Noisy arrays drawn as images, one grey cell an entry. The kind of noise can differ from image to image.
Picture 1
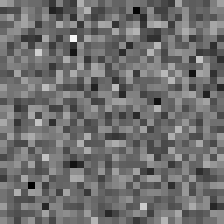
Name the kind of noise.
independent entries
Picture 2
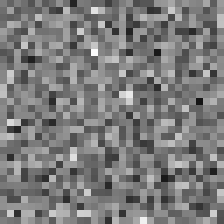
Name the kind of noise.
independent entries
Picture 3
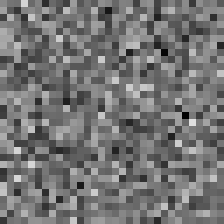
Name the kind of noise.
independent entries
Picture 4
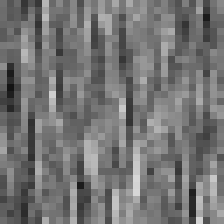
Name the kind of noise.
streaked along the columns
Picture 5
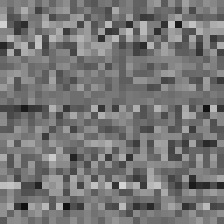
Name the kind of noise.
rows of uneven size
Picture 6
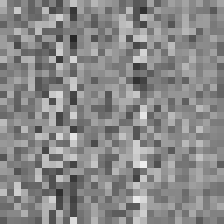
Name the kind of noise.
columns of uneven size
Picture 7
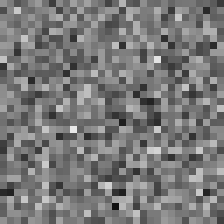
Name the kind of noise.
independent entries
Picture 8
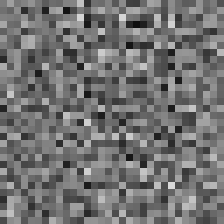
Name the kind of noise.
low rank plus noise
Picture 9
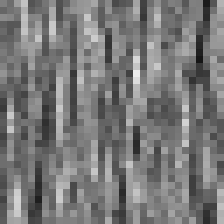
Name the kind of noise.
streaked along the columns
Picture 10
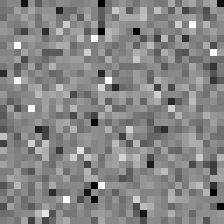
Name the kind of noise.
heavy tails
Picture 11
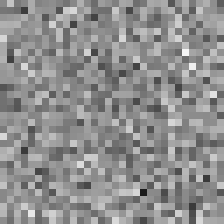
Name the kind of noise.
independent entries
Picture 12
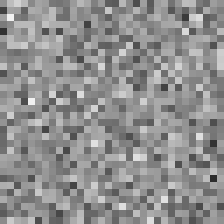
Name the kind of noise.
independent entries
